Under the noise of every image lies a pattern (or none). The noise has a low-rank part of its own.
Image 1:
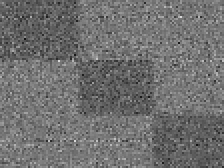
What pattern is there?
blocks along the diagonal
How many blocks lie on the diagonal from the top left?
3
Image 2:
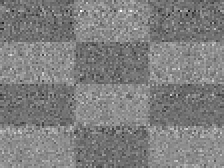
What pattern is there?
a checkerboard
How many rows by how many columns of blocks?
4 by 3
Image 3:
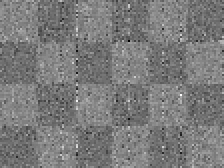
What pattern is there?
a checkerboard
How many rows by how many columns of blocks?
4 by 6
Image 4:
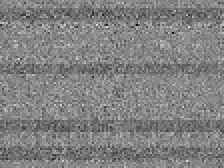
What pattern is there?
bands of rows
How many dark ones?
4
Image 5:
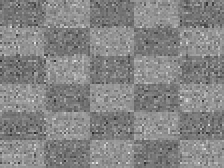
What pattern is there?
a checkerboard
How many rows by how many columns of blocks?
6 by 5
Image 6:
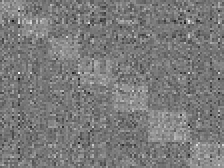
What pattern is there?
blocks along the diagonal
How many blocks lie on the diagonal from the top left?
7
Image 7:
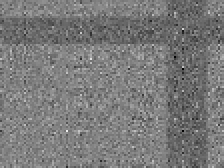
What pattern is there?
bands of rows crossing bands of columns
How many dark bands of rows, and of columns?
1 and 1
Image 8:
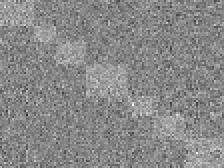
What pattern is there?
blocks along the diagonal
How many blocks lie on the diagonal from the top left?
7
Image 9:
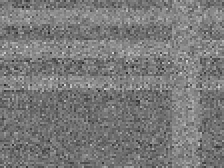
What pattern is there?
bands of rows crossing bands of columns
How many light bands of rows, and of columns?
3 and 1
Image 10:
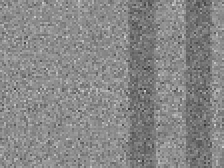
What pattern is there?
bands of columns
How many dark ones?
2
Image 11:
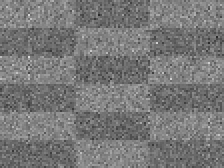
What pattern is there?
a checkerboard
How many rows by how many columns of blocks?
6 by 3
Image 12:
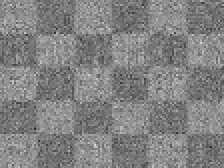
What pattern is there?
a checkerboard
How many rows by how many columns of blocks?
5 by 6
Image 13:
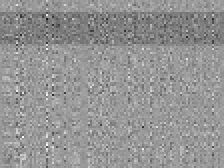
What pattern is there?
one band of rows
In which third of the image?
top
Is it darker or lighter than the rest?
darker
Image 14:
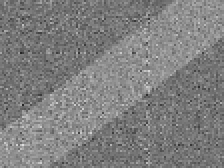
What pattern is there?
a diagonal band
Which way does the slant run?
bottom left to top right
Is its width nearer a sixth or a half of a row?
a half
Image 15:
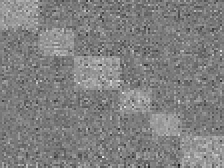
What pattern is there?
blocks along the diagonal
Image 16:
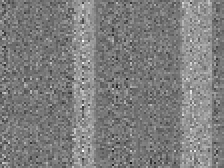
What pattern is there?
bands of columns
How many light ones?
2
